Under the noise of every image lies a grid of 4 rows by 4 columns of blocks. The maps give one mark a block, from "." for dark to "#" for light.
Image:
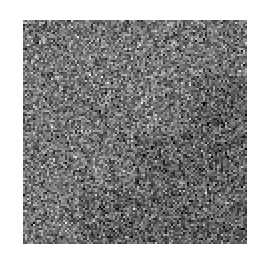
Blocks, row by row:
####
###.
##..
#...
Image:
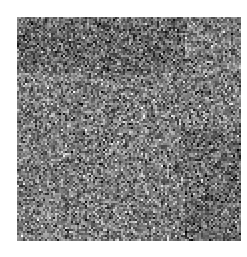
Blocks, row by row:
...#
####
###.
###.
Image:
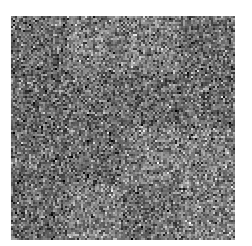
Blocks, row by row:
.##.
....
..##
.#.#
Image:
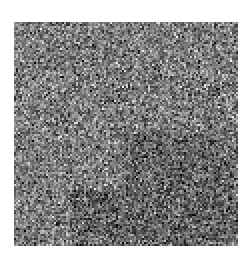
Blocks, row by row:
####
####
##..
#...
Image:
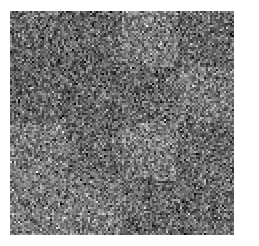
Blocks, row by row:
..#.
...#
#.#.
##..
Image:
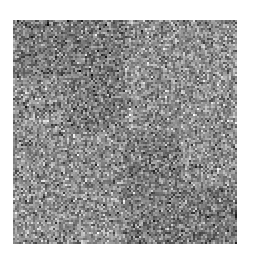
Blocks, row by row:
..##
#.##
##.#
##..
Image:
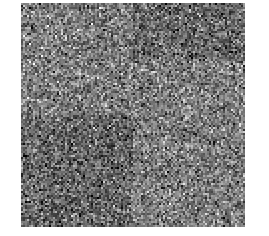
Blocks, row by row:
##..
####
..##
..##
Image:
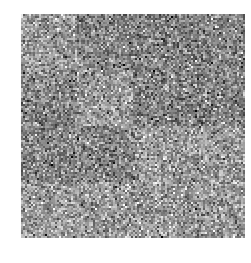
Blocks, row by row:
#...
.#..
..##
####
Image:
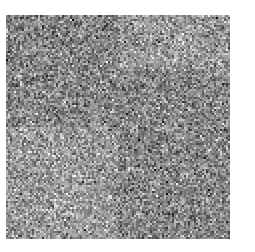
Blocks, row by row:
..##
....
##..
##..
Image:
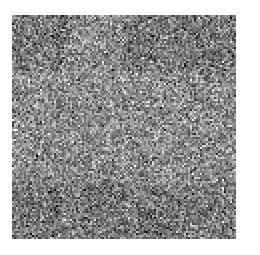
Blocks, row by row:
.#..
####
####
....
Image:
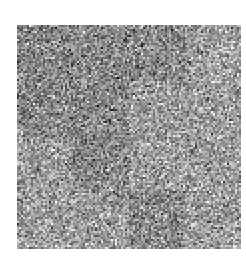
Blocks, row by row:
...#
..##
#.##
##.#
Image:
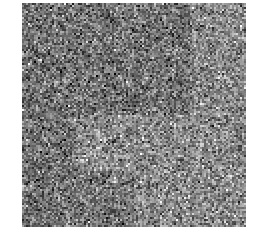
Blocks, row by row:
...#
...#
.###
..##
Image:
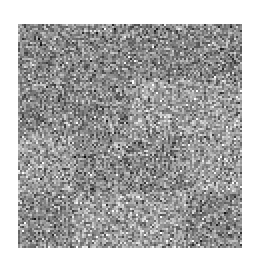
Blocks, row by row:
....
..##
#..#
.##.
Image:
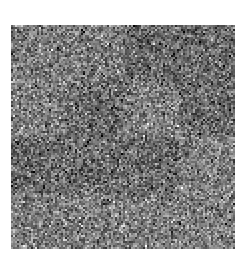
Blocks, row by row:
##..
#.#.
...#
####
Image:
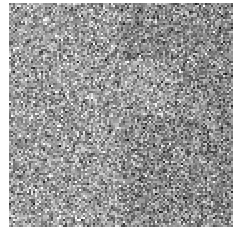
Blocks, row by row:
##..
###.
##..
##..
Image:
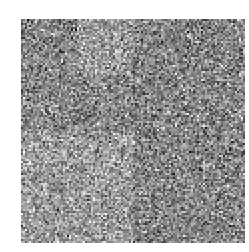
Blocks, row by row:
.#..
....
##..
##..
